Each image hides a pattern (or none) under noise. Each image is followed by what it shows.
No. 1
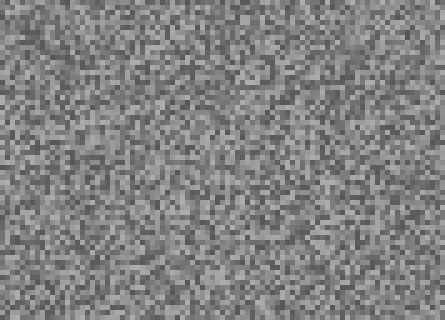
only noise
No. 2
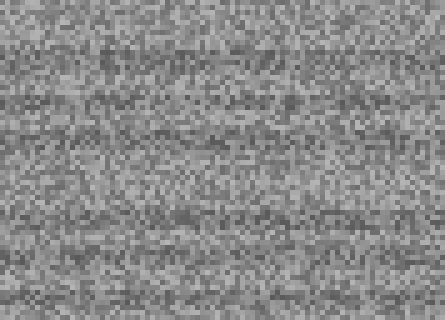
bands of rows
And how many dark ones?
6
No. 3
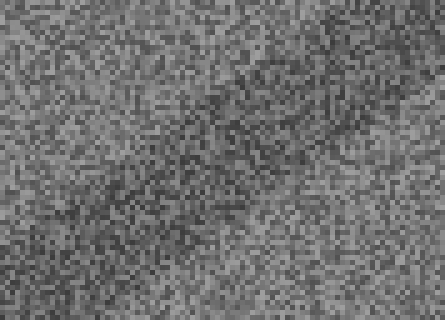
a diagonal band
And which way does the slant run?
bottom left to top right
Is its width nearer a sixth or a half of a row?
a half
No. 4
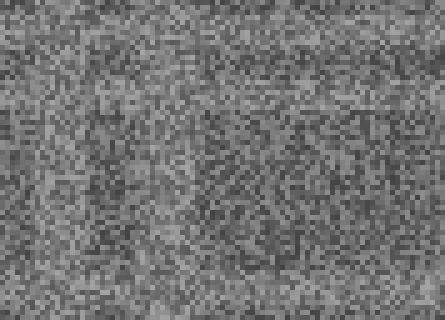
bands of rows crossing bands of columns
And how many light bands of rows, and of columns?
3 and 2
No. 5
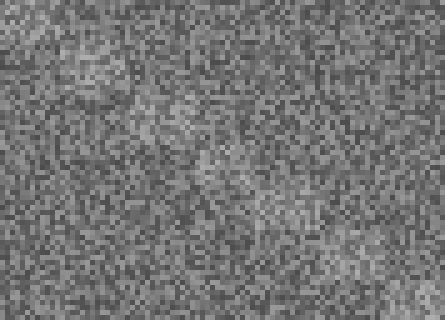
blocks along the diagonal
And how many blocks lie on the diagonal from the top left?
7
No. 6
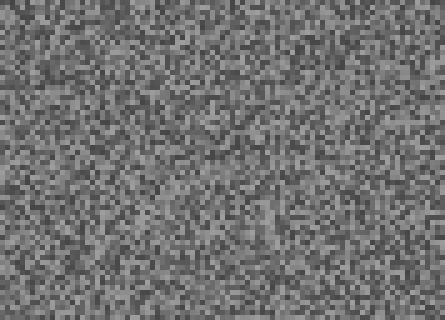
only noise
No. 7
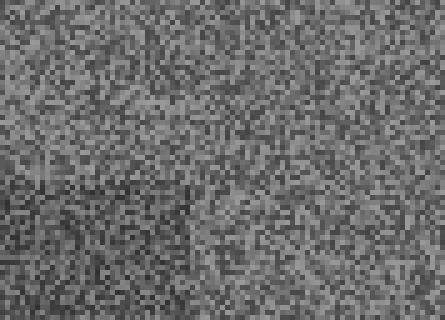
one block
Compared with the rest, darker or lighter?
darker
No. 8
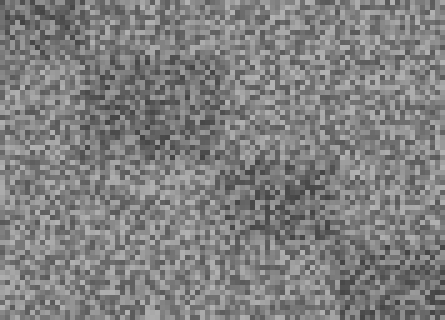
blocks along the diagonal
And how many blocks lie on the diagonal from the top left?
4
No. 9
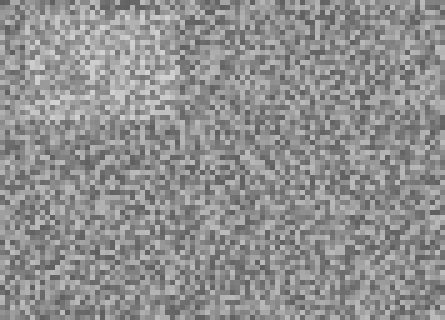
one block
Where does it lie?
top left
